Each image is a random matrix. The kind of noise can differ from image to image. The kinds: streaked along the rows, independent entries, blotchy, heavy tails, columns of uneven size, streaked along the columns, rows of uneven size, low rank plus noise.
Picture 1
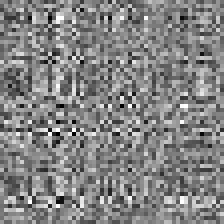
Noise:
low rank plus noise
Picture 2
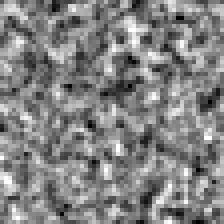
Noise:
blotchy
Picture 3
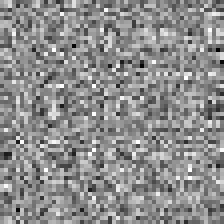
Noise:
low rank plus noise
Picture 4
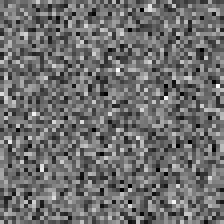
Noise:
independent entries
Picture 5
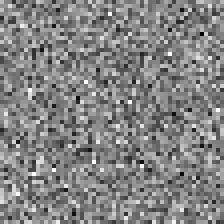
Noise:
independent entries
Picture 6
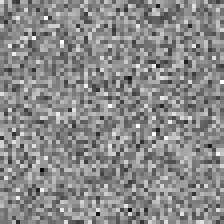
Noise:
independent entries
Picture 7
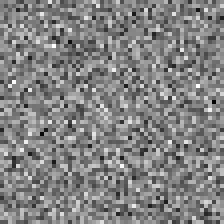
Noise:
independent entries
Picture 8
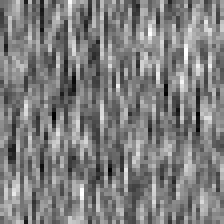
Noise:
streaked along the columns
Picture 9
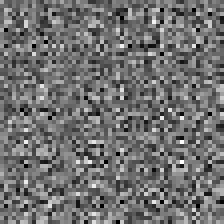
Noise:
low rank plus noise
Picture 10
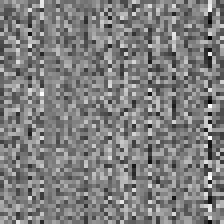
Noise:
columns of uneven size
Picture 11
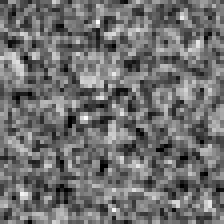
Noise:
blotchy
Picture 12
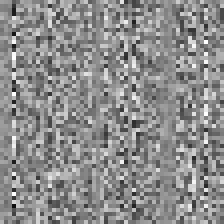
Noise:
columns of uneven size
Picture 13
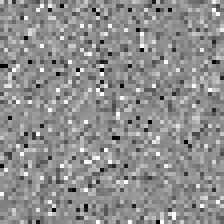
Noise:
heavy tails
